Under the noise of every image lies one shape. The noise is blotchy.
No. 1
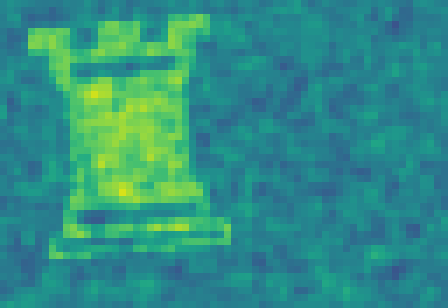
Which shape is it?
chess rook
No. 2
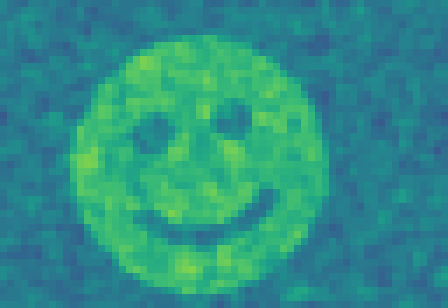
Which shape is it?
smiling face
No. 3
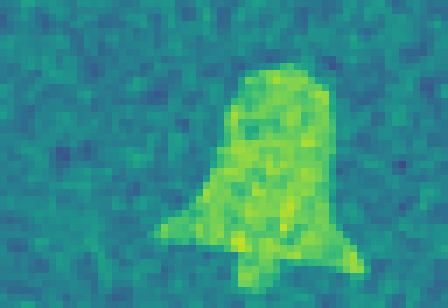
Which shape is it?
bell
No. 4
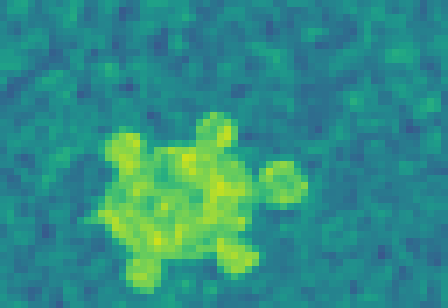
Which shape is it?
turtle
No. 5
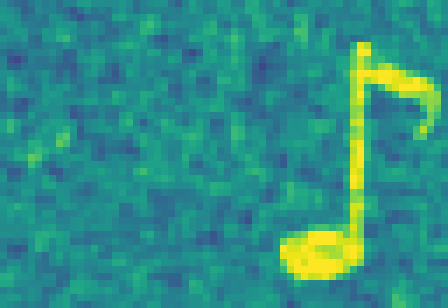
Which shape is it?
musical note
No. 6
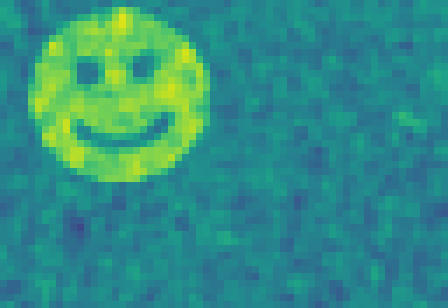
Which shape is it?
smiling face
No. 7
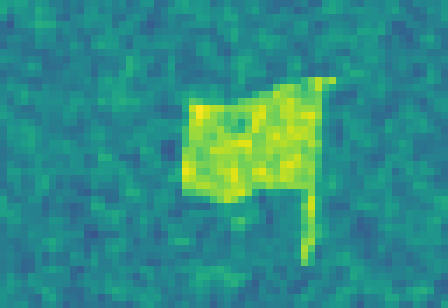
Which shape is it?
flag
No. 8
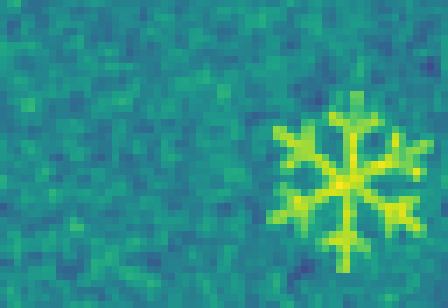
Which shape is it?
snowflake
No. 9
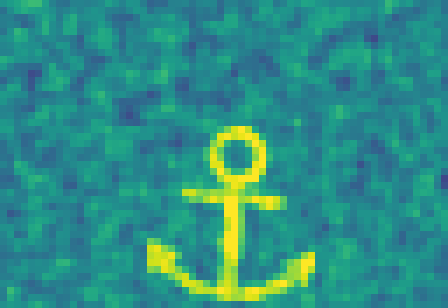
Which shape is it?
anchor
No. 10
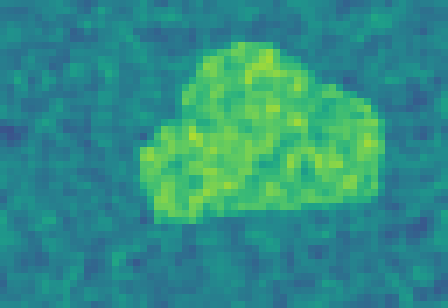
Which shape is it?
cloud
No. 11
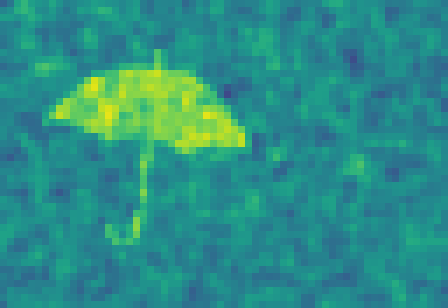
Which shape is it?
umbrella
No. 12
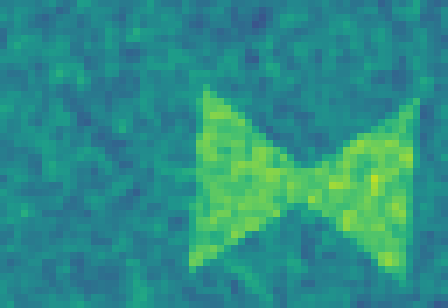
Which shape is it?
bow tie
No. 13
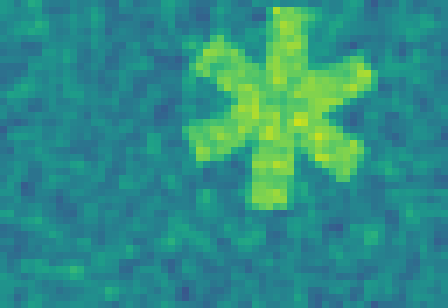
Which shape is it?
asterisk
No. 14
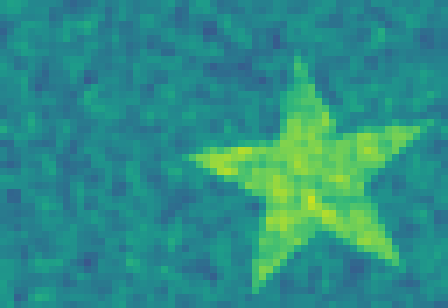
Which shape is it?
star
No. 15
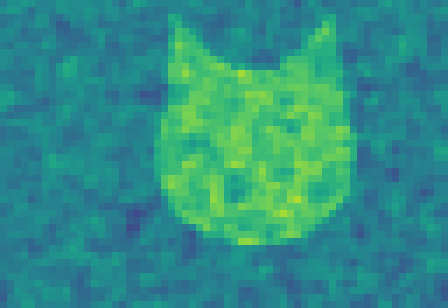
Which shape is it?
cat's head
